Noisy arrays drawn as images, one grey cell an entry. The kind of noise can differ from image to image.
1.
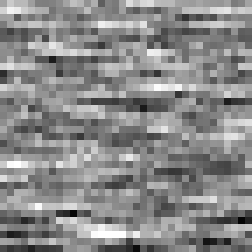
streaked along the rows
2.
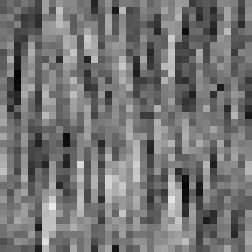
streaked along the columns
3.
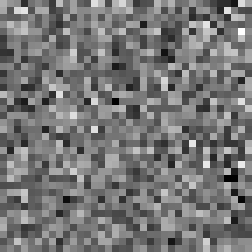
low rank plus noise
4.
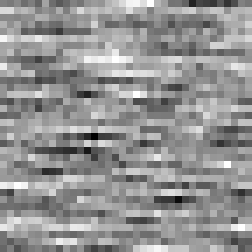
streaked along the rows
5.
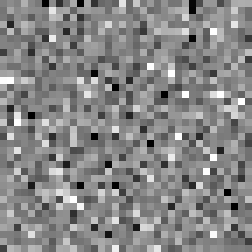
heavy tails
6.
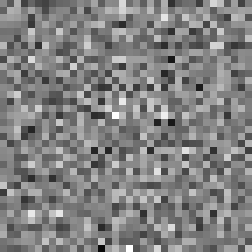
low rank plus noise
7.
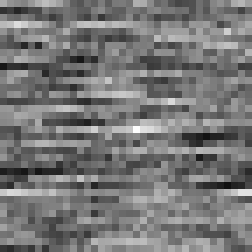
streaked along the rows
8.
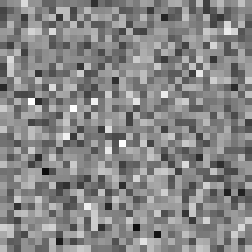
independent entries
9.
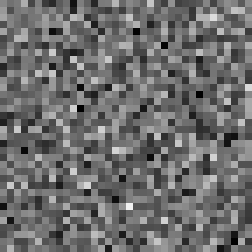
independent entries
